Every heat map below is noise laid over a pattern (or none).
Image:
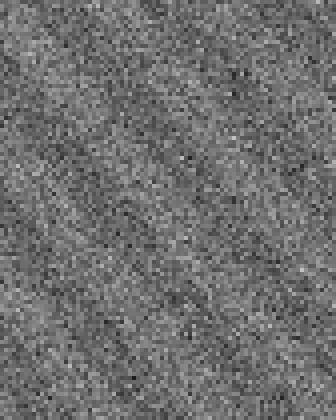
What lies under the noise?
diagonal stripes
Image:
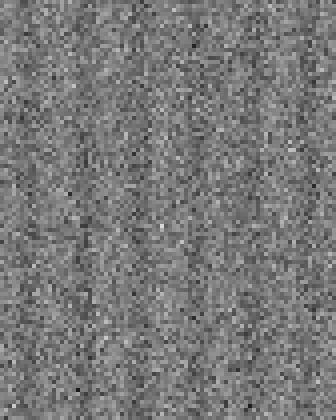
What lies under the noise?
vertical stripes
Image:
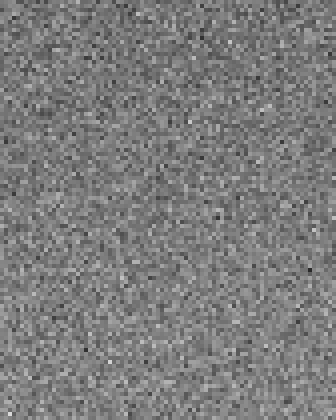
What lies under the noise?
a smooth slope
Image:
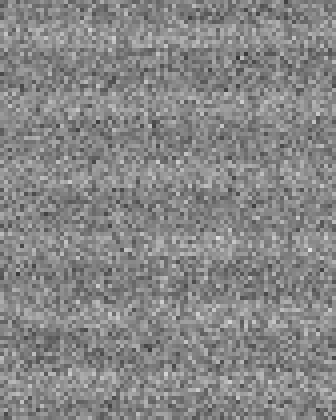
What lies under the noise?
horizontal stripes
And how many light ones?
6
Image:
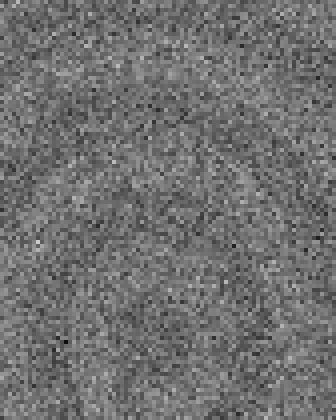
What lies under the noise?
rings round one point
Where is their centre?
bottom middle
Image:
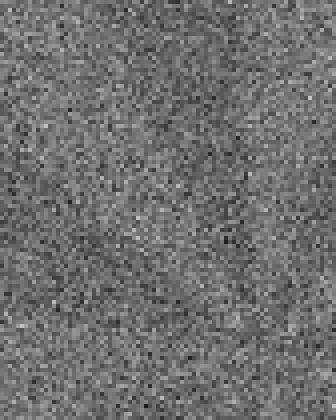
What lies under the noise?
spokes from one point
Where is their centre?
bottom right
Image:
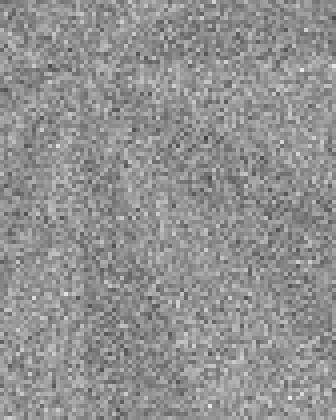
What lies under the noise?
spokes from one point
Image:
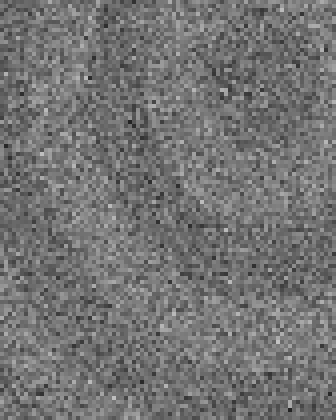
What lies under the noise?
rings round one point
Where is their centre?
top right
